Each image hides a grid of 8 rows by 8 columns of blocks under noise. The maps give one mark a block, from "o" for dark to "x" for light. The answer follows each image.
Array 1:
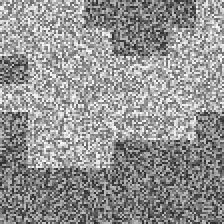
x x x o o o o x
x x x x o o x x
o x x x x x x x
x x x x x x x x
o x x x x x x o
o x x x o o o o
o o o o o o o o
o o o o o o o o
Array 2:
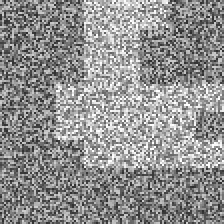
o o o x x x o o
o o o x x o o o
o o o x x o o o
o o x x x x x x
o o x x x x x o
o o o x x x x x
o o o o o o o o
o o o o o o o o
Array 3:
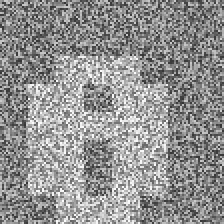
o o o o o o o o
o o o o o o o o
o o x x x o o o
o x x o x x o o
o x x x x x o o
o x x o x x o o
o x x o x x o o
o o x x x o o o
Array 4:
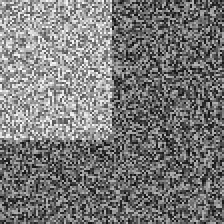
x x x x o o o o
x x x x o o o o
x x x x o o o o
x x x x o o o o
x x x x o o o o
o o o o o o o o
o o o o o o o o
o o o o o o o o
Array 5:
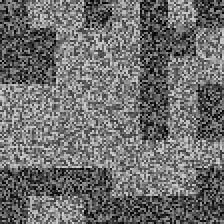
o x x o x o x o
o o x x x o o x
o o x x x o x x
x x x x x o x o
x x x x x o x o
x x x x x x x x
o o o o x x x o
o x x o o o o o
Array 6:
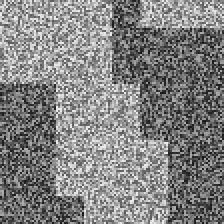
x x x x o x x x
x x x x o o o o
x x x x o o o o
o o x x x o o o
o o x x x o o o
o o x x x x o o
o o x x x x o o
o o o x x x o o
